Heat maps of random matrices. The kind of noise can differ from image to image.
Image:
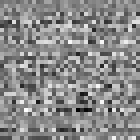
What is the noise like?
rows of uneven size
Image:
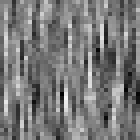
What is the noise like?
streaked along the columns
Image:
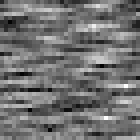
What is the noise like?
streaked along the rows
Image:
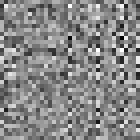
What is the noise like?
low rank plus noise
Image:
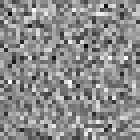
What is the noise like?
low rank plus noise
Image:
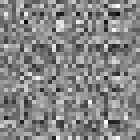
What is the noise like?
low rank plus noise
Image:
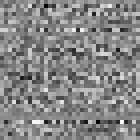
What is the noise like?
rows of uneven size
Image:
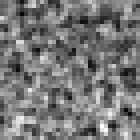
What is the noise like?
blotchy
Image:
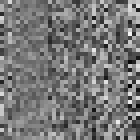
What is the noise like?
columns of uneven size
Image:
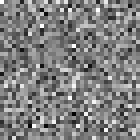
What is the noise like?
low rank plus noise
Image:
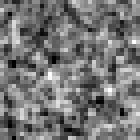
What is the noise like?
blotchy
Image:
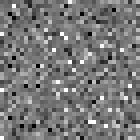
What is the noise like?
heavy tails
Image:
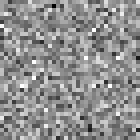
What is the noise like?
independent entries
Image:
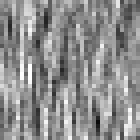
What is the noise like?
streaked along the columns
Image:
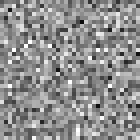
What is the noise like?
independent entries
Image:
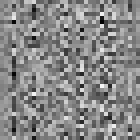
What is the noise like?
columns of uneven size
